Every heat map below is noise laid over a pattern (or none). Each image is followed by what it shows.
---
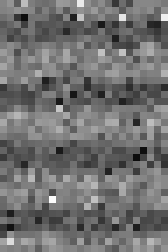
horizontal stripes
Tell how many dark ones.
4
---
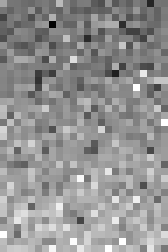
a smooth slope
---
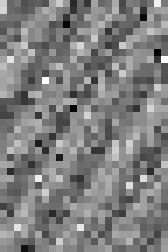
diagonal stripes
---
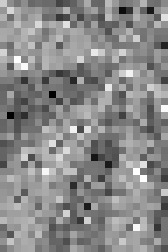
spokes from one point
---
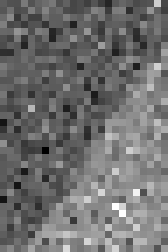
a sharp edge
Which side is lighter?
bottom right
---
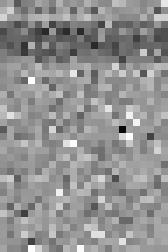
one horizontal stripe
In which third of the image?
top
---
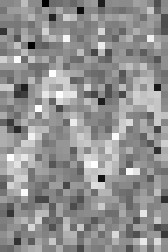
a wavy band
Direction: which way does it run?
left to right
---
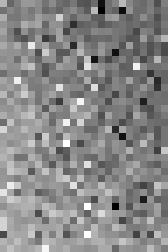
a smooth slope
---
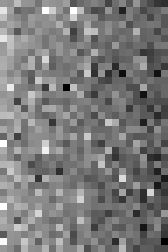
a smooth slope
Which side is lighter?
left
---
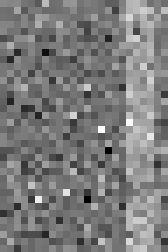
one vertical stripe
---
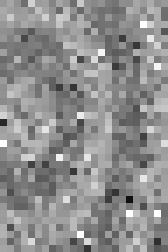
rings round one point
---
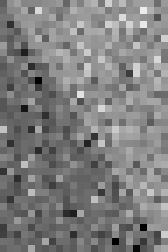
a sharp edge
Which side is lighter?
top right
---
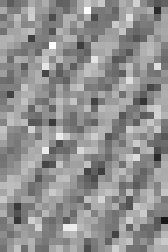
diagonal stripes
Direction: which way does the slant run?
bottom left to top right
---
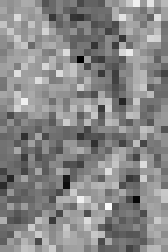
spokes from one point
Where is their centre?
middle right
